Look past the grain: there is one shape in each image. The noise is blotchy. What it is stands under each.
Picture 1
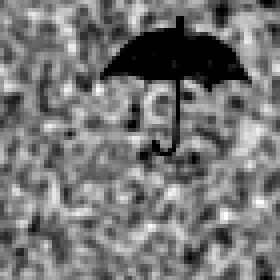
umbrella
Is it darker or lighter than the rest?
darker
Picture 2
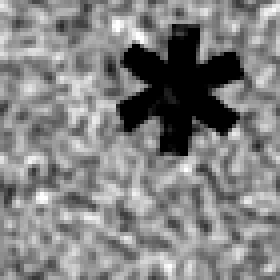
asterisk
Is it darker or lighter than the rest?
darker
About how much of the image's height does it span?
half
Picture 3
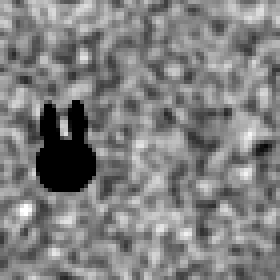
rabbit's head
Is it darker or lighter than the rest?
darker
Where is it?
middle left
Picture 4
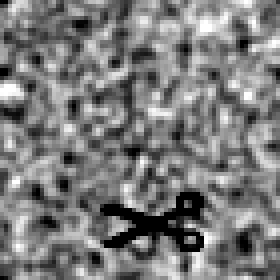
pair of scissors
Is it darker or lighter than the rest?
darker
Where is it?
bottom middle
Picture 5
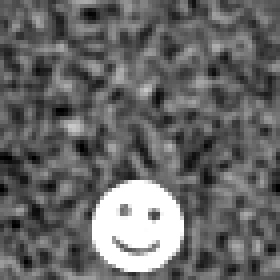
smiling face
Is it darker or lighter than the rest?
lighter
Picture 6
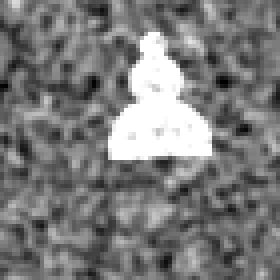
chess pawn
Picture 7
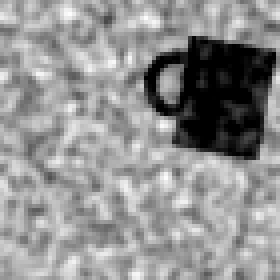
cup
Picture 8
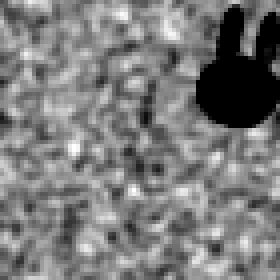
rabbit's head
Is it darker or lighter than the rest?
darker
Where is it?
top right
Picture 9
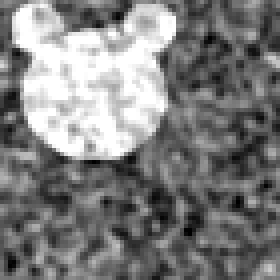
bear's head
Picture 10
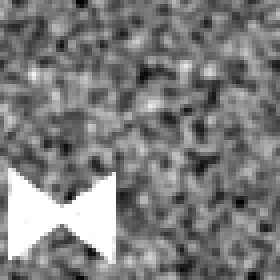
bow tie
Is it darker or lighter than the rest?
lighter
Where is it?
bottom left
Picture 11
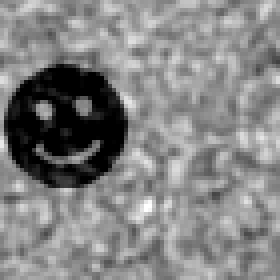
smiling face
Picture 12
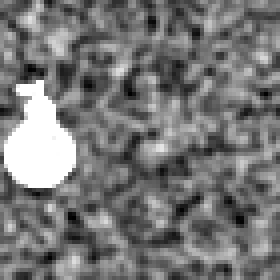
pear
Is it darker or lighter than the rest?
lighter
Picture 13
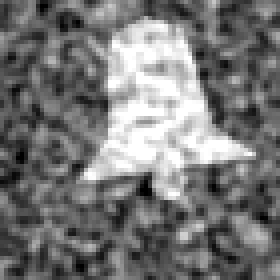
bell
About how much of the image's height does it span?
two thirds
